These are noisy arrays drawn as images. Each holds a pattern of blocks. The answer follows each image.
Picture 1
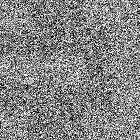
top and bottom mirror each other
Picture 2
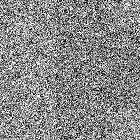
top and bottom mirror each other
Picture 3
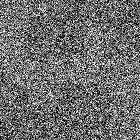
the same after a half turn
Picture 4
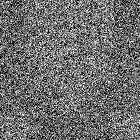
left and right mirror each other
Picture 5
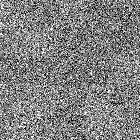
mirrored about the diagonal from the bottom left
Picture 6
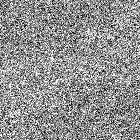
the same after a half turn
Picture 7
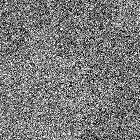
mirrored about the diagonal from the bottom left
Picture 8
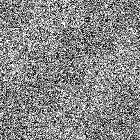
mirrored about the diagonal from the top left
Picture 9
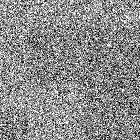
no symmetry
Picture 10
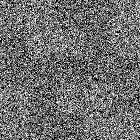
the same after a half turn
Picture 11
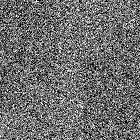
the same after a half turn
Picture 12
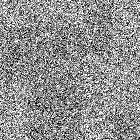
no symmetry
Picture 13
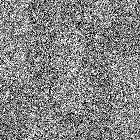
the same after a half turn
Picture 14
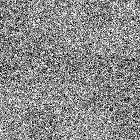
the same after a half turn
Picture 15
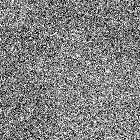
mirrored about the diagonal from the top left
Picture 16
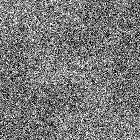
the same after a half turn
